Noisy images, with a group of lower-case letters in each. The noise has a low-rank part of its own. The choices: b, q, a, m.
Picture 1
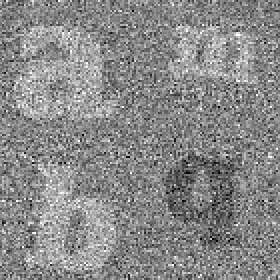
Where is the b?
bottom left
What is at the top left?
a
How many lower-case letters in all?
4
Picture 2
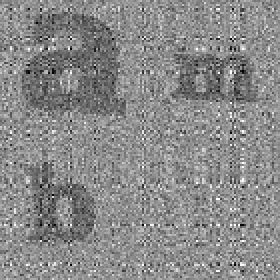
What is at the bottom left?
b
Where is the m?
top right
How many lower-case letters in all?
3
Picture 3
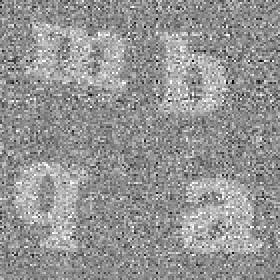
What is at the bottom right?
a
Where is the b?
top right
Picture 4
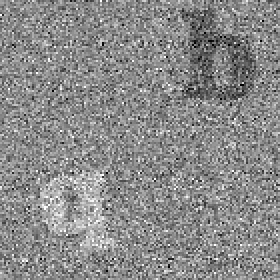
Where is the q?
bottom left
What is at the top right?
b
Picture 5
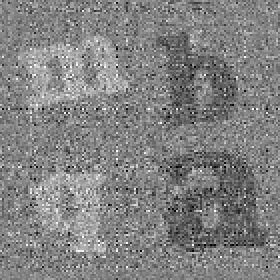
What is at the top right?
b
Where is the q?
bottom left
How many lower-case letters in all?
4
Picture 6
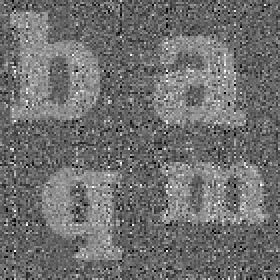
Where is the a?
top right
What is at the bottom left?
q
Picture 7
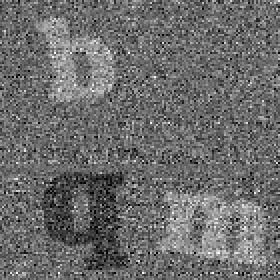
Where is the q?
bottom left
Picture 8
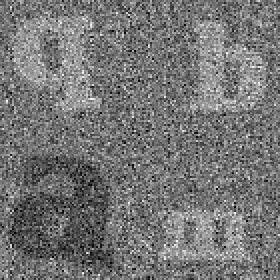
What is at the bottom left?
a
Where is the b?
top right
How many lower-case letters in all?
4
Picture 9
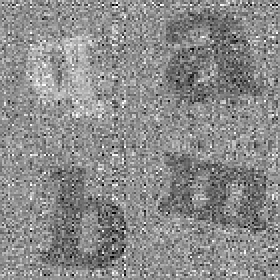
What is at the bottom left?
b
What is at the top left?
q
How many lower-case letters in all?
4
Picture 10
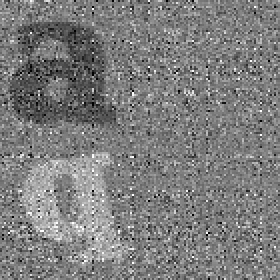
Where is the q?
bottom left
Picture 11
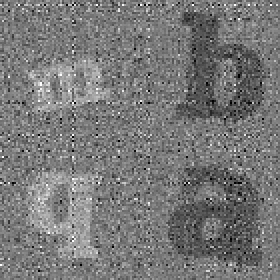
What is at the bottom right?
a
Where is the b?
top right
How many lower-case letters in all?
4
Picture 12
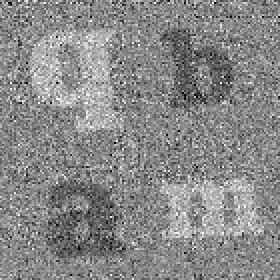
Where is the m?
bottom right
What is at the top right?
b
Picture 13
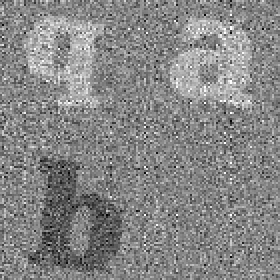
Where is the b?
bottom left
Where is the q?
top left
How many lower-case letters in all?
3
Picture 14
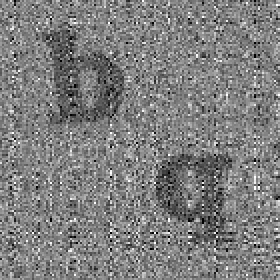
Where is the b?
top left
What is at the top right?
nothing
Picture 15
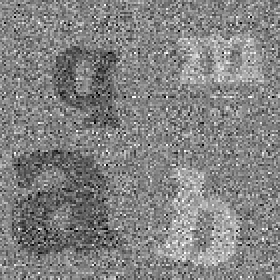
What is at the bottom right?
b
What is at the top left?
q
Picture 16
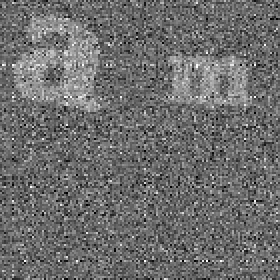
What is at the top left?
a
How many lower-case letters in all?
2
